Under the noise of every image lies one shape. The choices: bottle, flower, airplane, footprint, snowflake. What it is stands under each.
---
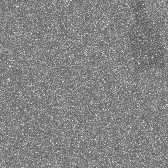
bottle
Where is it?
top right
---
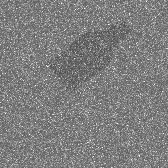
bottle
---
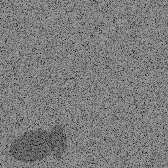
footprint
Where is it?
bottom left
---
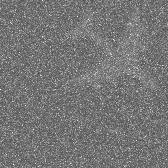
airplane
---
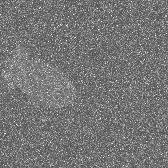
footprint
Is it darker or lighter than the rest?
lighter
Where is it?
middle left
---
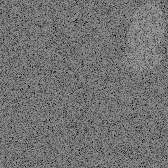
footprint
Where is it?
top right
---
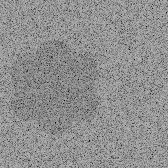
flower
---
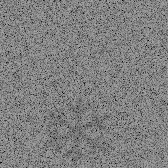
snowflake
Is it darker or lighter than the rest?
darker
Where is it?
bottom middle
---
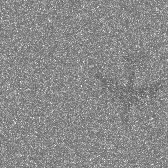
airplane
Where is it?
middle right
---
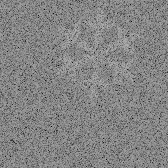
snowflake
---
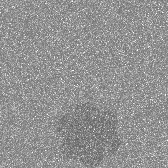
flower
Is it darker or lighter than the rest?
darker
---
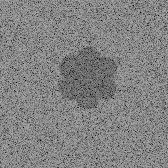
flower
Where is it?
centre
